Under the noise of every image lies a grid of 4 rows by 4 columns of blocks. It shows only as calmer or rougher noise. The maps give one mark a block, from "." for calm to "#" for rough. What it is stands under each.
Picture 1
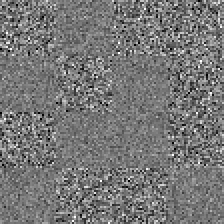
# . # #
. # . #
# . . #
. # # .
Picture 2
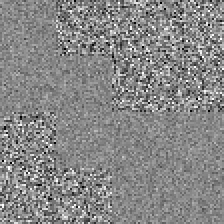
. # # #
. . # #
# . . .
# # . .
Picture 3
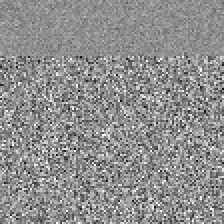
. . . .
# # # #
# # # #
# # # #
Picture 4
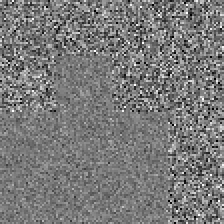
# # # #
# . # #
. . . #
. . . #
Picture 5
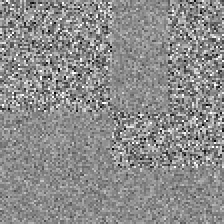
# # . #
# # . #
. . # #
. . . .
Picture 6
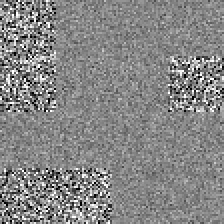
# . . .
# . . #
. . . .
# # . .
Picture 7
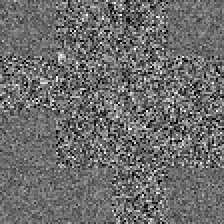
. # # .
# # # #
. # # #
. . # .
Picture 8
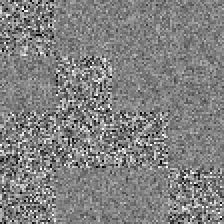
# . . .
. # . .
# # # .
# . . #
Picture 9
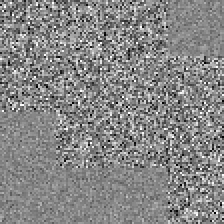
# # # .
# # # #
. # # #
. . . #
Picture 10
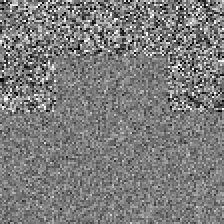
# # # #
# . . #
. . . .
. . . .
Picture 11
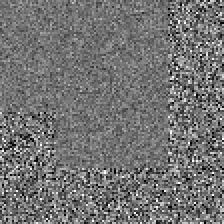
. . . #
. . . #
# . . #
# # # #
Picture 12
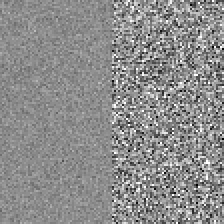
. . # #
. . # #
. . # #
. . # #
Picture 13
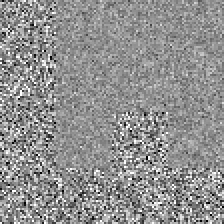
# . . .
# . . .
# . # .
# # # #
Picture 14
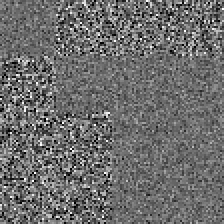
. # # #
# . . .
# # . .
# # . .
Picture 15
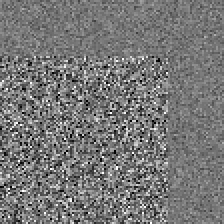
. . . .
# # # .
# # # .
# # # .
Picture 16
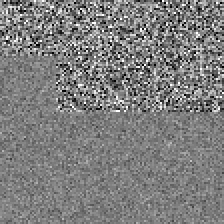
# # # #
. # # #
. . . .
. . . .
